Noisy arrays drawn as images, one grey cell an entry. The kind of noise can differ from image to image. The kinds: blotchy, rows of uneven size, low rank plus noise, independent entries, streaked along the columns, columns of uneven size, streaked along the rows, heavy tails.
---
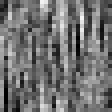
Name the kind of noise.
streaked along the columns
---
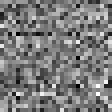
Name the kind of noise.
low rank plus noise
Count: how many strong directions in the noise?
three or four
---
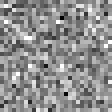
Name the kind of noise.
independent entries
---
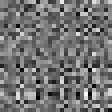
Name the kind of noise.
low rank plus noise
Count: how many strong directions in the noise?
one
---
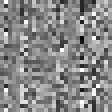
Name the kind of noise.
columns of uneven size
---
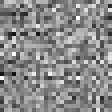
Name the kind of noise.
low rank plus noise
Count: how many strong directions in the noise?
three or four
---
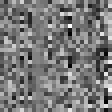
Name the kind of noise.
columns of uneven size
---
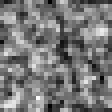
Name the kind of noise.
blotchy
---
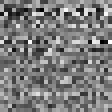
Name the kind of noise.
rows of uneven size
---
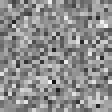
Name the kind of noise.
independent entries
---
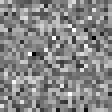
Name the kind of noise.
independent entries
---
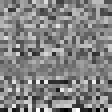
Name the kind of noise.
rows of uneven size
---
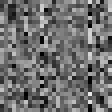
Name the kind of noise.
columns of uneven size
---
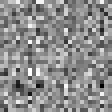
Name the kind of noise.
low rank plus noise
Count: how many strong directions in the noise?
two
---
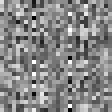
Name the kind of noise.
columns of uneven size
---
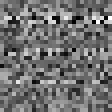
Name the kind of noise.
rows of uneven size
